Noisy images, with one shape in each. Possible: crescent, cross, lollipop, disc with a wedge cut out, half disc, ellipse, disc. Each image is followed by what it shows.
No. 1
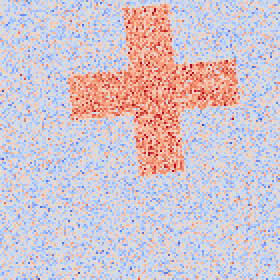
cross
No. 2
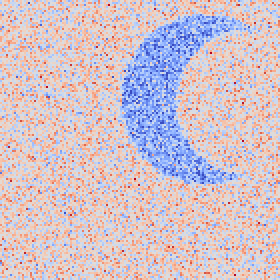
crescent
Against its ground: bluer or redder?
bluer
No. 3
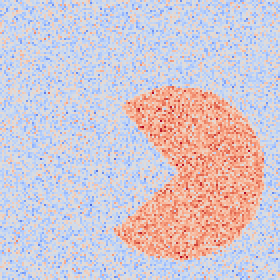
disc with a wedge cut out
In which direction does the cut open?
left
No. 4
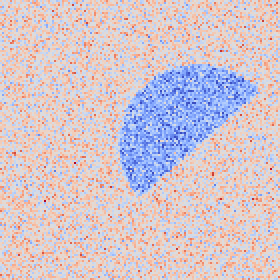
half disc
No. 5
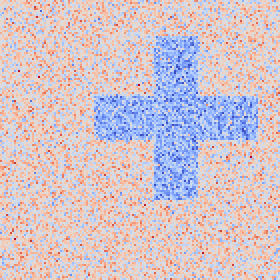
cross
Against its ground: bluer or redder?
bluer
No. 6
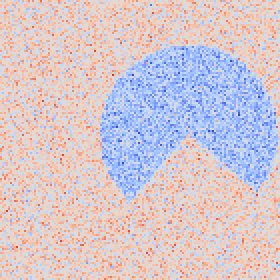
disc with a wedge cut out
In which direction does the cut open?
down
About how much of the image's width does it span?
two thirds
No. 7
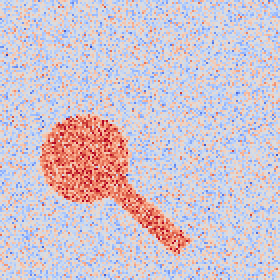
lollipop
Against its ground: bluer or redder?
redder
